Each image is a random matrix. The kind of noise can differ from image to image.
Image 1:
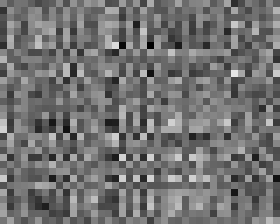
low rank plus noise
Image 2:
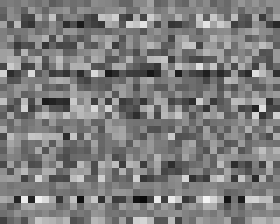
rows of uneven size
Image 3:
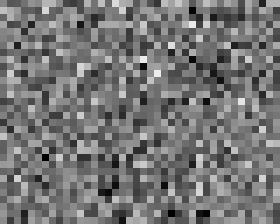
low rank plus noise
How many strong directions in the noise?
five to eight
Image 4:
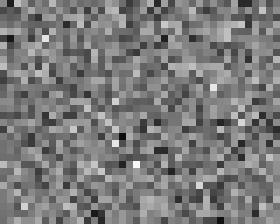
independent entries
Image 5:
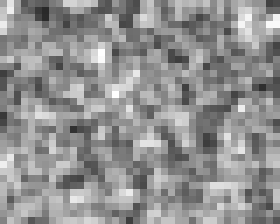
blotchy
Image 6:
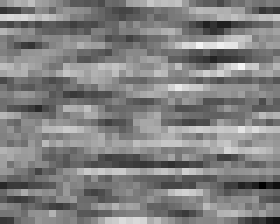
streaked along the rows
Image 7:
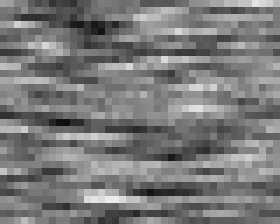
streaked along the rows
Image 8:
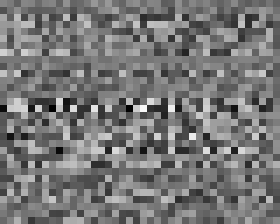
rows of uneven size
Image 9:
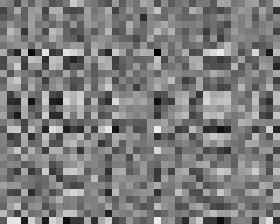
low rank plus noise
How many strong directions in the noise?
one
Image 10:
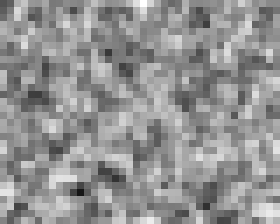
blotchy
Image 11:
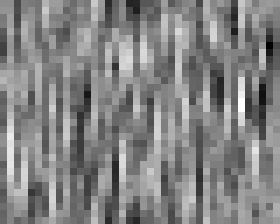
streaked along the columns
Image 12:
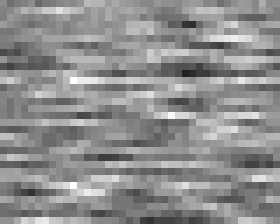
streaked along the rows
